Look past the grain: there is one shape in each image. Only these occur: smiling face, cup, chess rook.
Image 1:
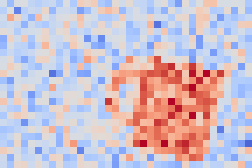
red cup
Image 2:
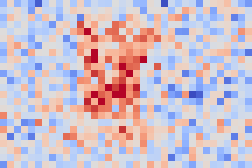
red chess rook
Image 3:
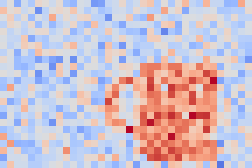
red cup
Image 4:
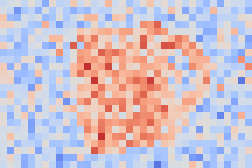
red cup
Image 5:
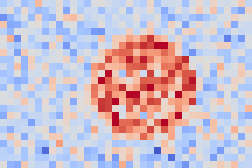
red smiling face
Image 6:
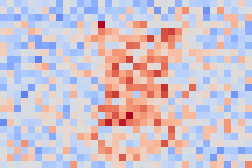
red chess rook
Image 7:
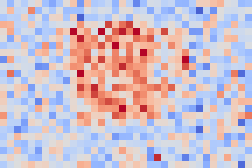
red cup
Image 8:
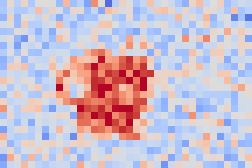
red cup
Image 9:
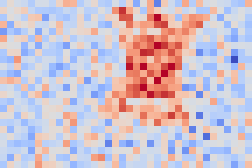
red chess rook
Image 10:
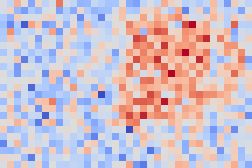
red cup
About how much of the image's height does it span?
two thirds
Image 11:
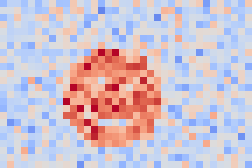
red smiling face
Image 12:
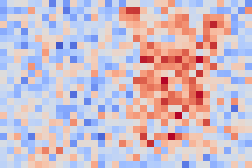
red chess rook
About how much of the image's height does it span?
nearly all
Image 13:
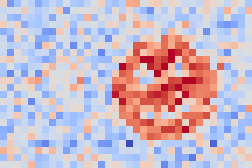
red smiling face
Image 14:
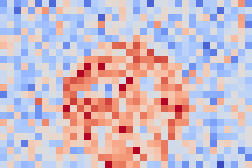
red smiling face
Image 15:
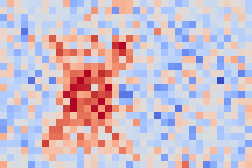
red chess rook
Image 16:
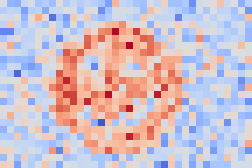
red smiling face
